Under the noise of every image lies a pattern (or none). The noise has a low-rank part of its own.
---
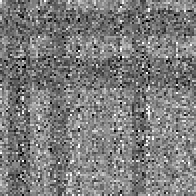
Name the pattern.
bands of rows crossing bands of columns
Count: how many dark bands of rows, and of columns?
2 and 3
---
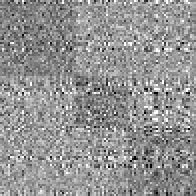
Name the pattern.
blocks along the diagonal
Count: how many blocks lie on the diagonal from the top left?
3
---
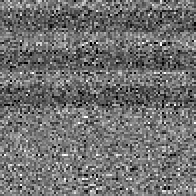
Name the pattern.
bands of rows
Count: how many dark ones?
3
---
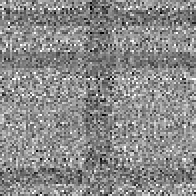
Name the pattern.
bands of rows crossing bands of columns
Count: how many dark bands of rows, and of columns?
3 and 1
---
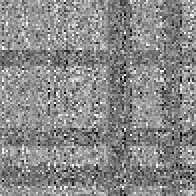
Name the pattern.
bands of rows crossing bands of columns
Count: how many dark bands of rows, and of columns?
3 and 2
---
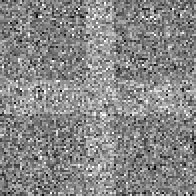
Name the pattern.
bands of rows crossing bands of columns
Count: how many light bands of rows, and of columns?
1 and 1
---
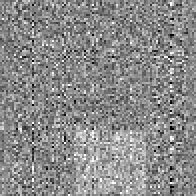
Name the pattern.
one block
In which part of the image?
bottom middle
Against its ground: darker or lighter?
lighter
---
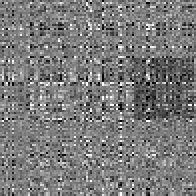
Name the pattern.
one block
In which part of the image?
middle right
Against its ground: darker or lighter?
darker
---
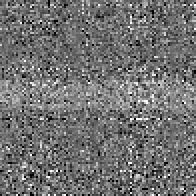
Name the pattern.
one band of rows
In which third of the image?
middle
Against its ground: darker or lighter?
lighter
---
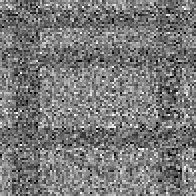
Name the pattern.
bands of rows crossing bands of columns
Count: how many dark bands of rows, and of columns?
3 and 2
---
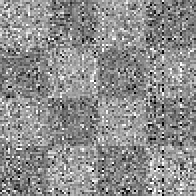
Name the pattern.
a checkerboard
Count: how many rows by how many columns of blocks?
4 by 4
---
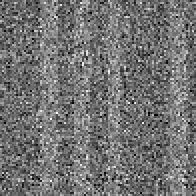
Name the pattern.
bands of columns
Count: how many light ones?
4
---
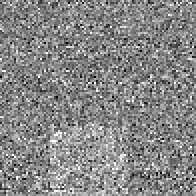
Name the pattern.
one block
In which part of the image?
bottom middle
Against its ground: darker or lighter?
lighter
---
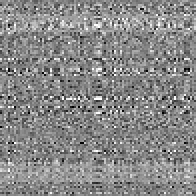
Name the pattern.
bands of rows
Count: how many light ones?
2
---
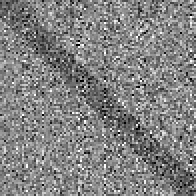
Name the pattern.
a diagonal band
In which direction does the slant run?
top left to bottom right
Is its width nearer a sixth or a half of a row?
a sixth
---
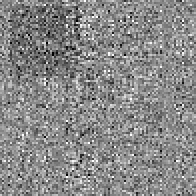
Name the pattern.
one block
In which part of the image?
top left
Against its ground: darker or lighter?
darker
